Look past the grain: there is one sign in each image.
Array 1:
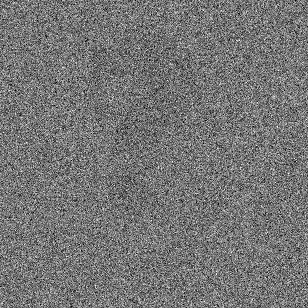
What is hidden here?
dark question mark
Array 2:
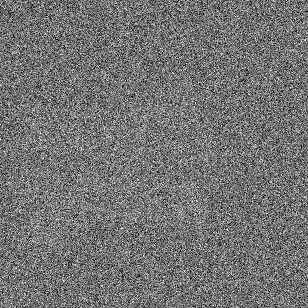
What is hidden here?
light not-equal sign
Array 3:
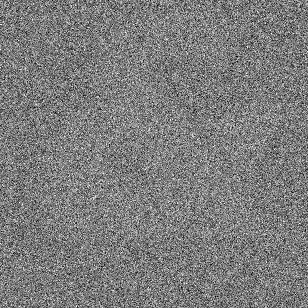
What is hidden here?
light ampersand
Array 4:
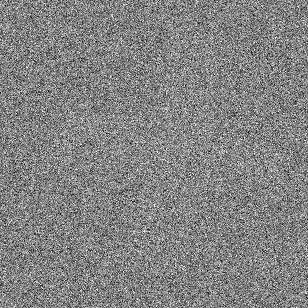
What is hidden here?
light plus sign
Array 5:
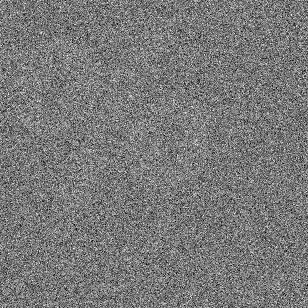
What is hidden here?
light percent sign
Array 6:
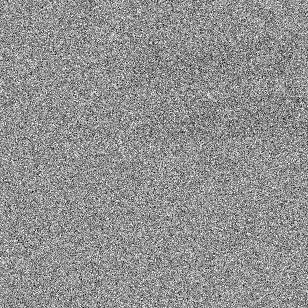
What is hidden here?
dark equals sign
